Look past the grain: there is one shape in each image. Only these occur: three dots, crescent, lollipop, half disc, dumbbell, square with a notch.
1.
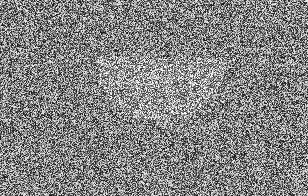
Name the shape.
half disc
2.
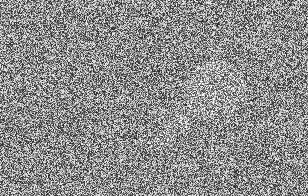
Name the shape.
lollipop
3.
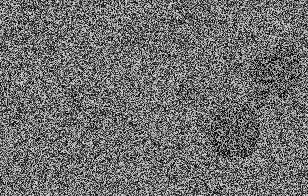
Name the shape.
dumbbell
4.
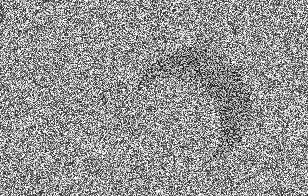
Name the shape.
crescent
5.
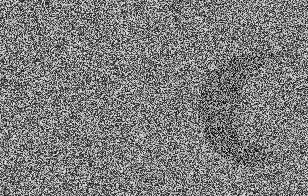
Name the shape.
crescent
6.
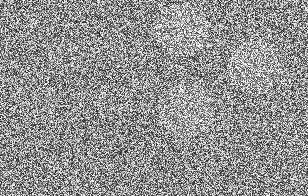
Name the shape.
three dots
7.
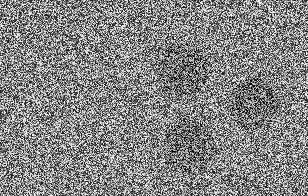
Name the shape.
three dots
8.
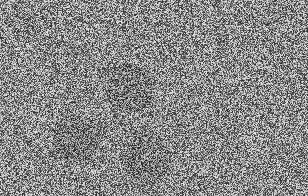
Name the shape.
three dots
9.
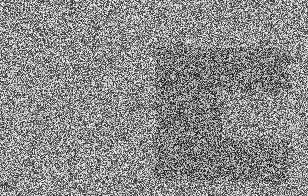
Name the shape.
square with a notch
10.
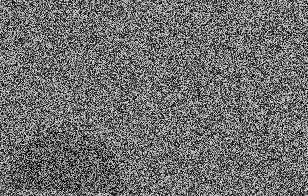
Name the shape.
half disc
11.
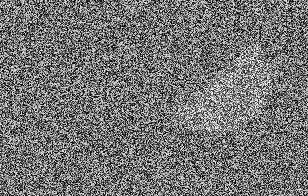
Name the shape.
half disc
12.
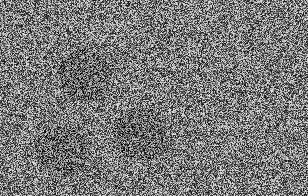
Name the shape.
three dots
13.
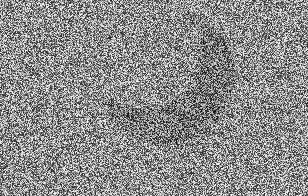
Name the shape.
crescent
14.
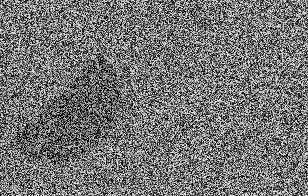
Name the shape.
half disc
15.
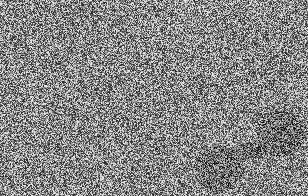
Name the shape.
dumbbell
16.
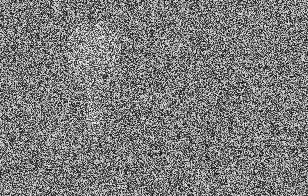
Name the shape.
lollipop
